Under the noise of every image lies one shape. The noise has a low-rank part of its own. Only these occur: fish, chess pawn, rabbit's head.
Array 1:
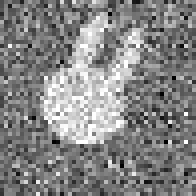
light rabbit's head
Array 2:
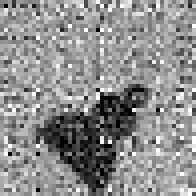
dark chess pawn
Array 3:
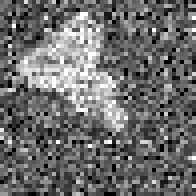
light chess pawn
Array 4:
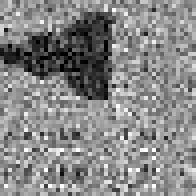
dark chess pawn
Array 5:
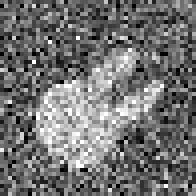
light rabbit's head
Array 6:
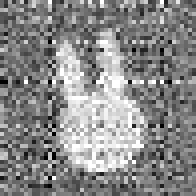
light rabbit's head
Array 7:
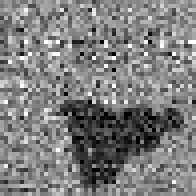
dark chess pawn
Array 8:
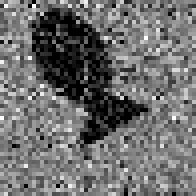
dark fish
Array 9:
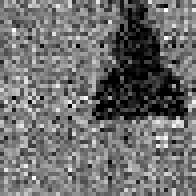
dark chess pawn
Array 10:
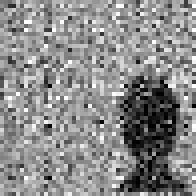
dark fish
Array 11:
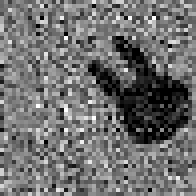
dark rabbit's head
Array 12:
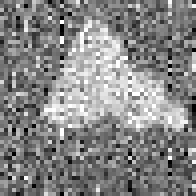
light chess pawn
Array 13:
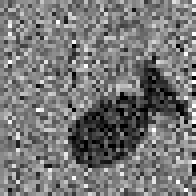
dark fish
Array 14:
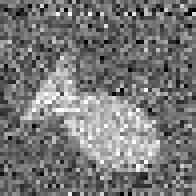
light fish
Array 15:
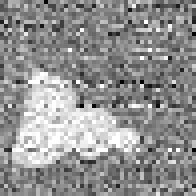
light chess pawn
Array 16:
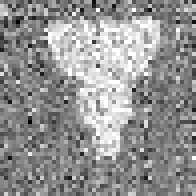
light chess pawn
